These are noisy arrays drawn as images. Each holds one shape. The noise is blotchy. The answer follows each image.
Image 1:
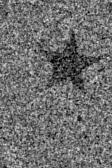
dark star
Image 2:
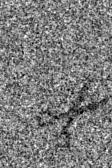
dark pair of scissors
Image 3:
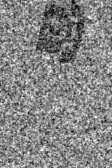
dark telephone, top middle
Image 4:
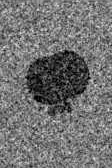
dark apple
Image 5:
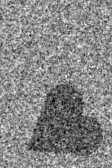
dark heart
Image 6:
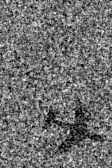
dark airplane
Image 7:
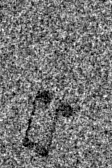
dark pair of musical notes
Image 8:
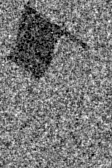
dark flag
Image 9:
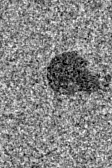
dark pear
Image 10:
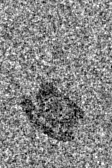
dark telephone
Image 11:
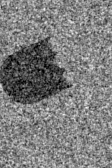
dark ghost
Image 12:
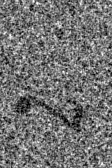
dark musical note
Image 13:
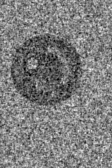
dark smiling face
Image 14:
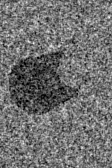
dark cat's head
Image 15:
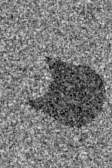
dark cat's head
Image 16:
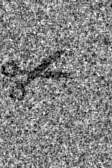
dark pair of scissors
